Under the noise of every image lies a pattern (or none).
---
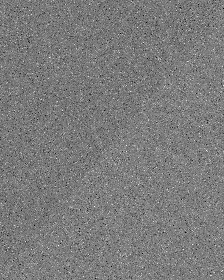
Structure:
a sharp edge
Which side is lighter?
bottom right
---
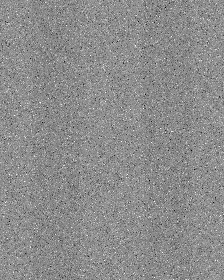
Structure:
vertical stripes
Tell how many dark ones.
2
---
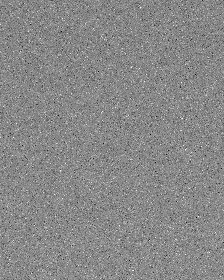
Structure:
a smooth slope
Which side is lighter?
bottom
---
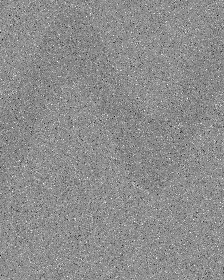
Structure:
a wavy band
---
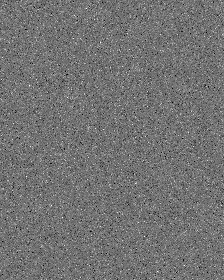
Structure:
only noise
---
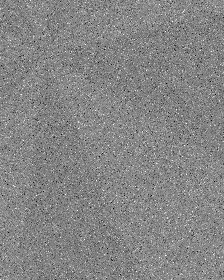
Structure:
spokes from one point
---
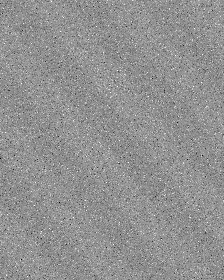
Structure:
diagonal stripes
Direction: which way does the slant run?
top left to bottom right
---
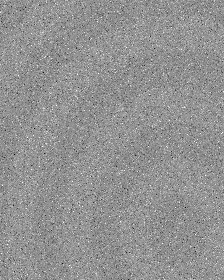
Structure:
rings round one point
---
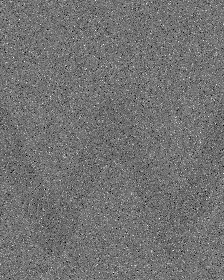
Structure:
a wavy band
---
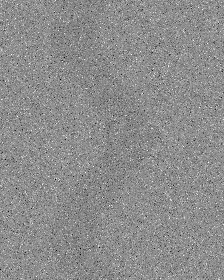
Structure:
a wavy band
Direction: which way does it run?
top to bottom
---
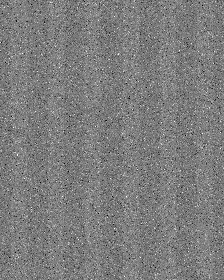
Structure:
vertical stripes
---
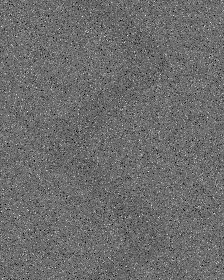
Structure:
a wavy band
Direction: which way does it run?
top to bottom
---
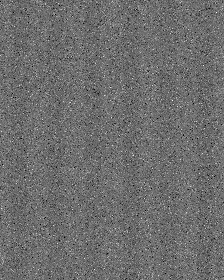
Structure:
vertical stripes
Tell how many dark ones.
6
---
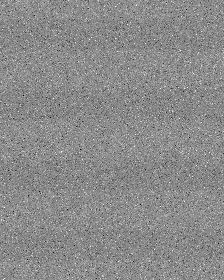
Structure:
horizontal stripes
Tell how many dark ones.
4
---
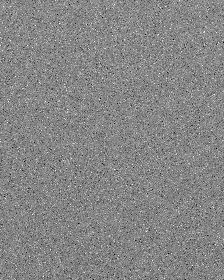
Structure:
a smooth slope
